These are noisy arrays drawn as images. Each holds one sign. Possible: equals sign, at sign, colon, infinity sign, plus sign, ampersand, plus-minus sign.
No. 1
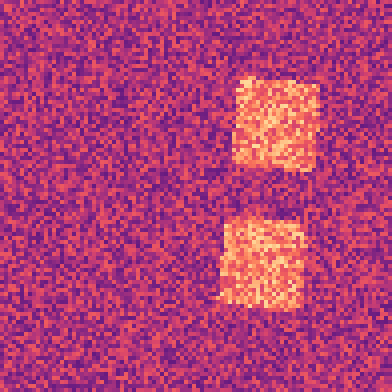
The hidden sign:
colon
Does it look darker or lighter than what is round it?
lighter
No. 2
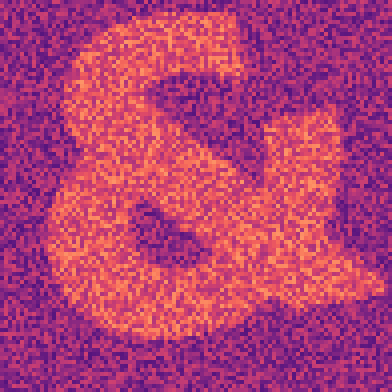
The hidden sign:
ampersand
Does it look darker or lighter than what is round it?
lighter
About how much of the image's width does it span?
nearly all
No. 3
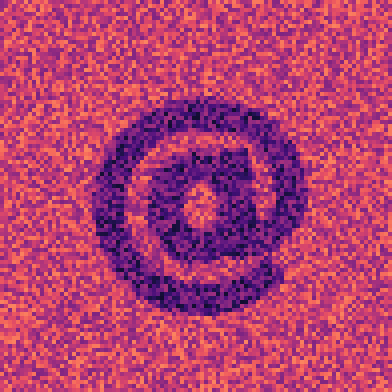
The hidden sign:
at sign
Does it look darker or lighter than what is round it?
darker
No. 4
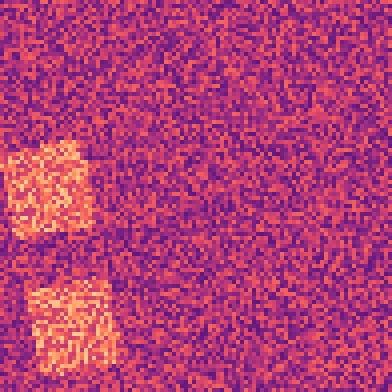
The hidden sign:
colon
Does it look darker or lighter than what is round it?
lighter
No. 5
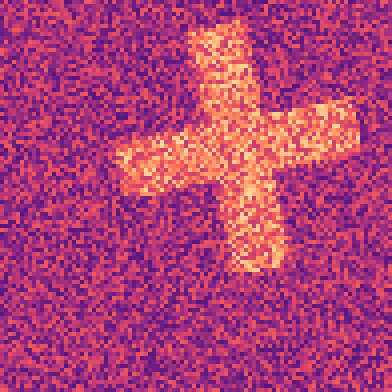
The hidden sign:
plus sign
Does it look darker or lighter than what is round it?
lighter
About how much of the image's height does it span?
two thirds
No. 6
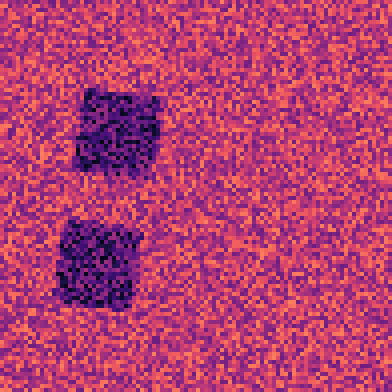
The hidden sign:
colon
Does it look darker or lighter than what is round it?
darker
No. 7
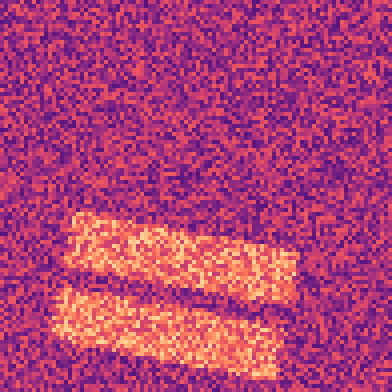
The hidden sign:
equals sign
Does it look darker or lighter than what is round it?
lighter
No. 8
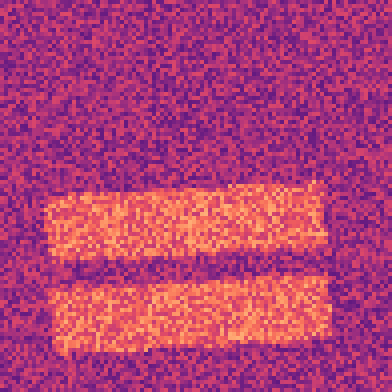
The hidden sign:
equals sign
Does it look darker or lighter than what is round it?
lighter
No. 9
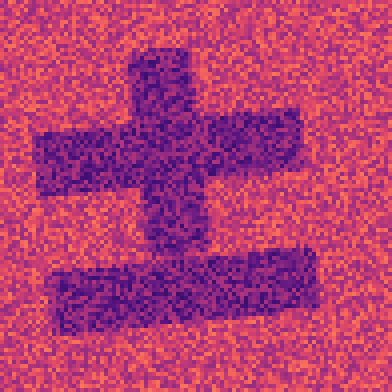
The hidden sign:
plus-minus sign
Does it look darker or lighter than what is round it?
darker
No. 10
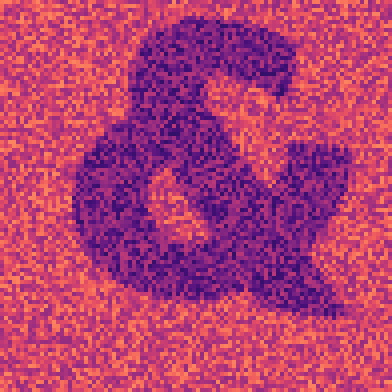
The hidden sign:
ampersand
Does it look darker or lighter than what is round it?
darker
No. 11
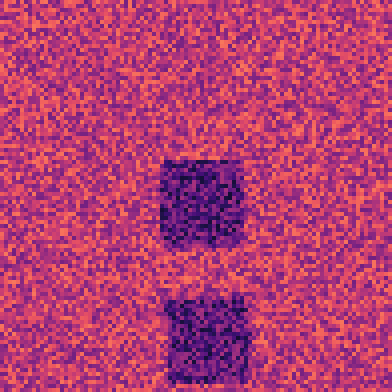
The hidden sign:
colon
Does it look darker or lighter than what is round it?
darker
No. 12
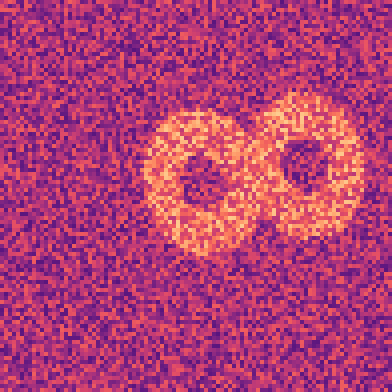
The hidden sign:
infinity sign
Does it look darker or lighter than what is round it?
lighter
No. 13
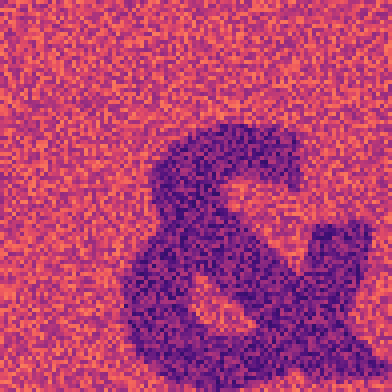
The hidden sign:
ampersand
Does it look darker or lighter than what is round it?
darker
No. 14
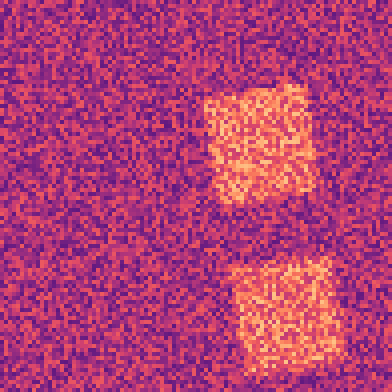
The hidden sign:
colon
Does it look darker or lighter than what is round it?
lighter
